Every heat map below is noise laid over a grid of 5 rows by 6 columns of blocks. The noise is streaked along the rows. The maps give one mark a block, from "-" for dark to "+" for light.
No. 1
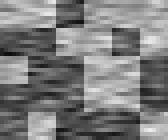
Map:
++-+++
--++-+
+--++-
---++-
-+---+
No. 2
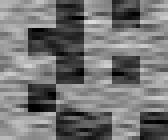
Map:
++-+-+
+--+++
++-+-+
+-++++
++--+-
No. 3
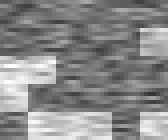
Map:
------
-----+
++----
+-----
-+++-+
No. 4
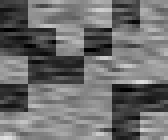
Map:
-+++-+
--+-++
+--+++
-+++--
++++-+
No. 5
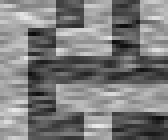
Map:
++-+-+
+-++-+
+-----
+-++++
+--+--
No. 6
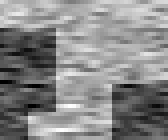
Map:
++++++
--++++
--++++
--++--
-+++--
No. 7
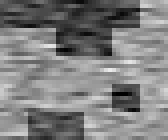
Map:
-----+
++--++
++++++
++++-+
+--+++
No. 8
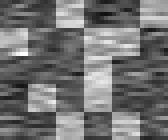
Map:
--+--+
+--++-
---+--
-+-+--
--+-+-
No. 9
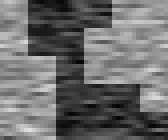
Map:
+---++
+--+++
++-+++
++---+
++----
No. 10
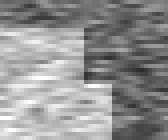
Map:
------
+++---
+++---
++++--
++++--
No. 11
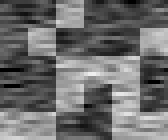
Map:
--+---
-+---+
--+++-
--+-+-
++--++
